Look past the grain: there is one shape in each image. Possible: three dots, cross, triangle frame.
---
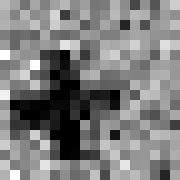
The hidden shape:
cross
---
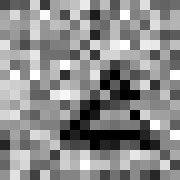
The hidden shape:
triangle frame
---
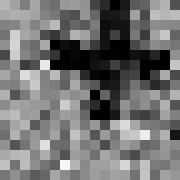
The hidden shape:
cross
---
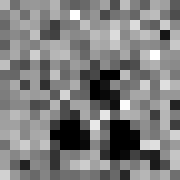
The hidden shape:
three dots
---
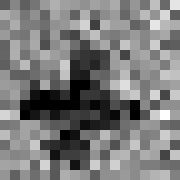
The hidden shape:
cross
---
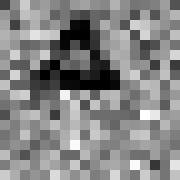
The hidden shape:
triangle frame
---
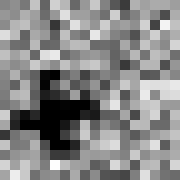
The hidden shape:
cross
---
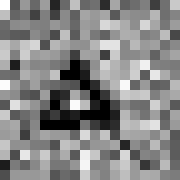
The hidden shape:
triangle frame
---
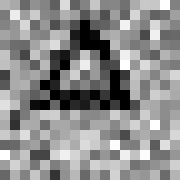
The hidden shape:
triangle frame
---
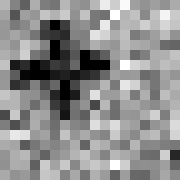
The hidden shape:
cross
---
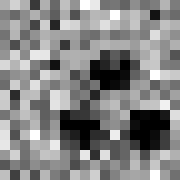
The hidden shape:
three dots
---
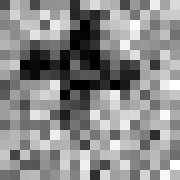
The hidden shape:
cross
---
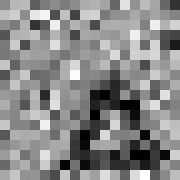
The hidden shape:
triangle frame
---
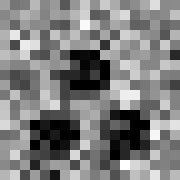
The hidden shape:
three dots
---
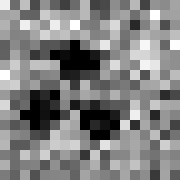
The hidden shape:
three dots
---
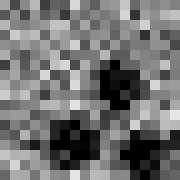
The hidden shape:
three dots
